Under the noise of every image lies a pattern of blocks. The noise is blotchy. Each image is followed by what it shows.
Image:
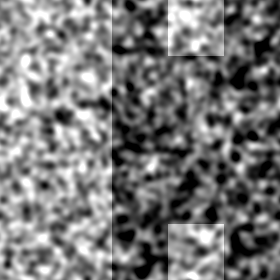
top and bottom mirror each other
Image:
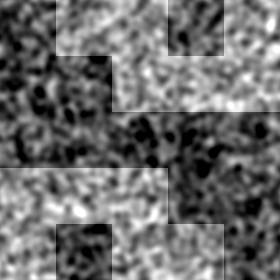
the same after a half turn
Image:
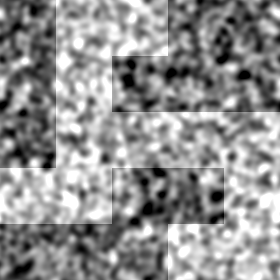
no symmetry
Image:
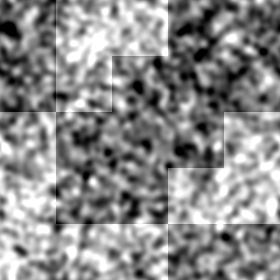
mirrored about the diagonal from the bottom left
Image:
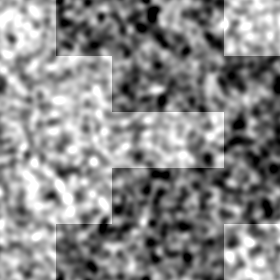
top and bottom mirror each other
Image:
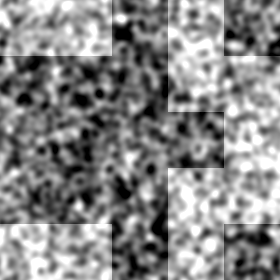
top and bottom mirror each other
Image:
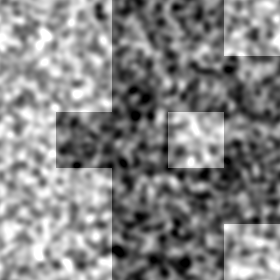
top and bottom mirror each other
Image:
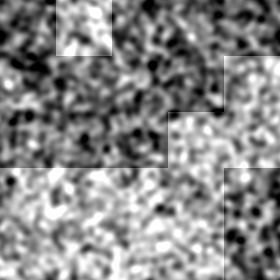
no symmetry
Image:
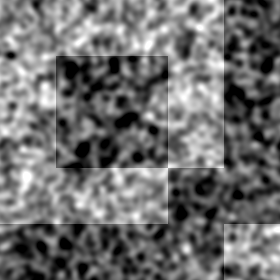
mirrored about the diagonal from the top left
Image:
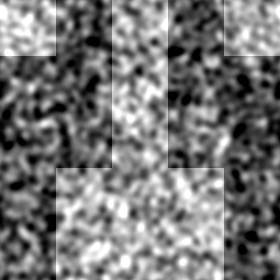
left and right mirror each other
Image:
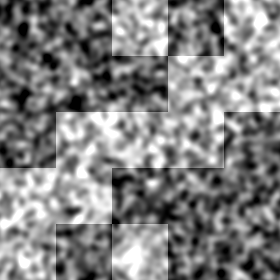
the same after a half turn
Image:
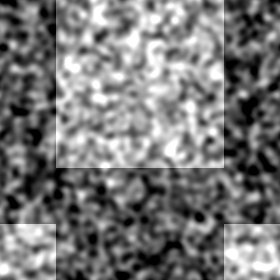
left and right mirror each other
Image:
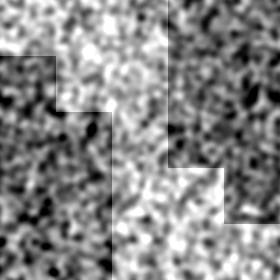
the same after a half turn
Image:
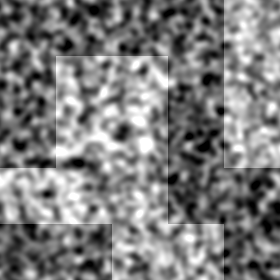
no symmetry
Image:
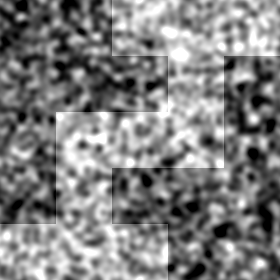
the same after a half turn
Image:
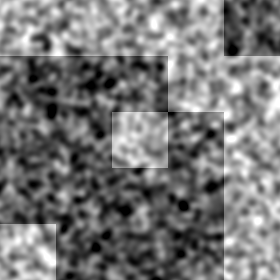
mirrored about the diagonal from the bottom left
